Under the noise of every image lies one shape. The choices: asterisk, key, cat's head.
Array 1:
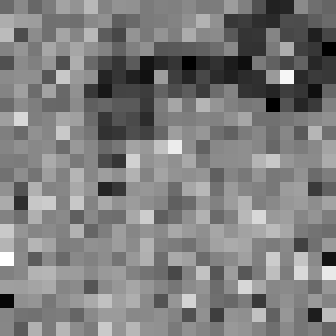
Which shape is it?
key
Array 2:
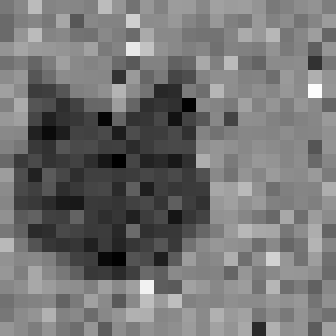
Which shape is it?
cat's head
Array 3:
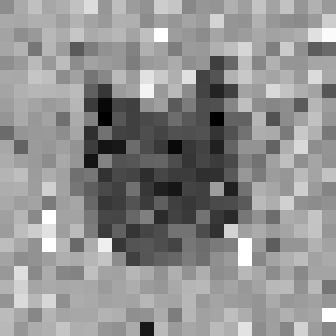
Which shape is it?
cat's head
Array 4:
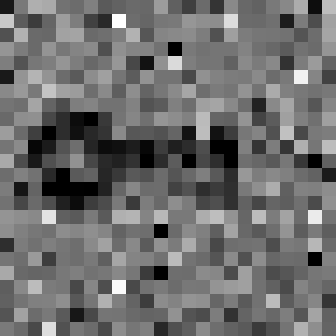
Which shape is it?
key
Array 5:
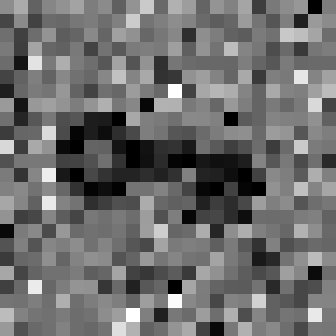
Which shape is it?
key
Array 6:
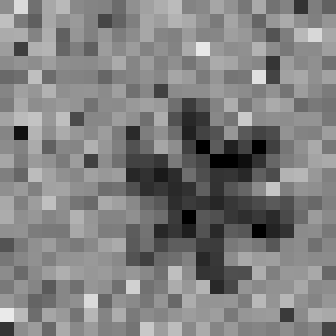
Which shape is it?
asterisk
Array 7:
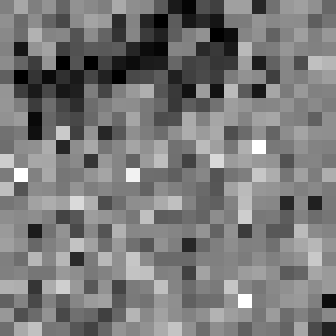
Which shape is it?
key
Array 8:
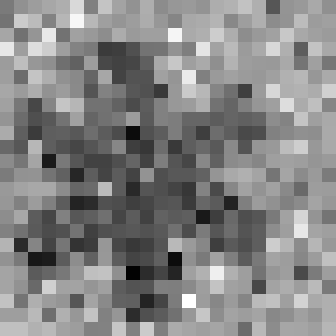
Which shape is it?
asterisk
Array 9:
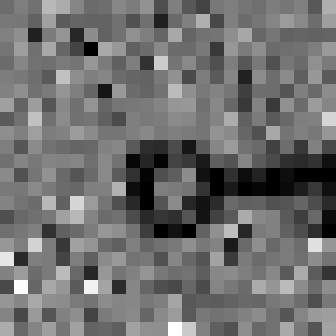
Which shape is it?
key
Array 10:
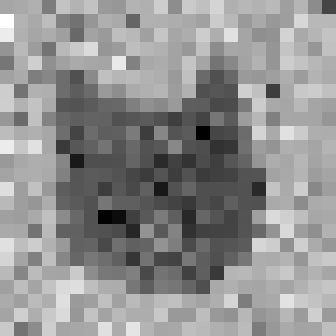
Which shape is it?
cat's head
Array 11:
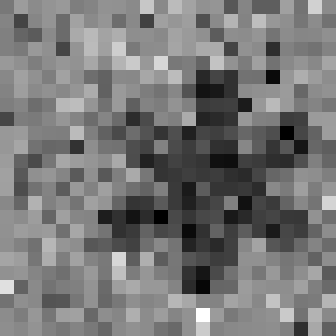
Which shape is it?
asterisk
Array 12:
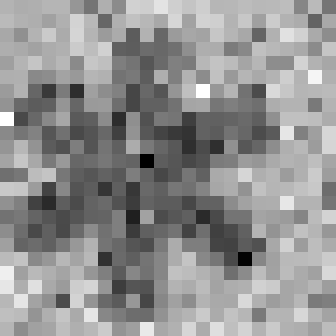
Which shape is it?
asterisk
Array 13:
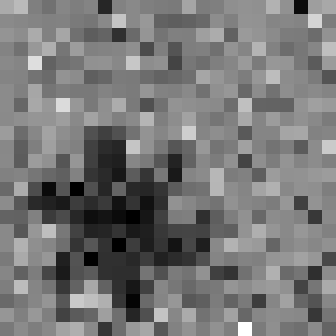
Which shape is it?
asterisk
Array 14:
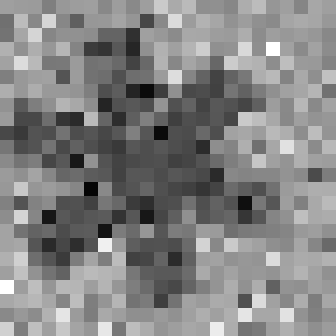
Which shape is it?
asterisk
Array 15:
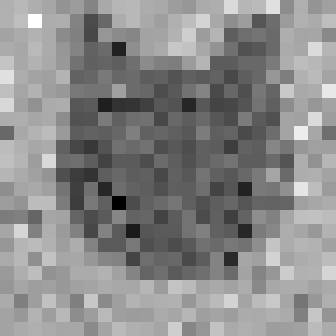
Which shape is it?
cat's head
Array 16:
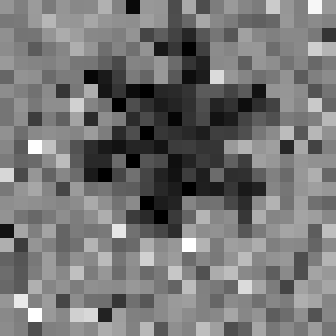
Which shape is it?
asterisk
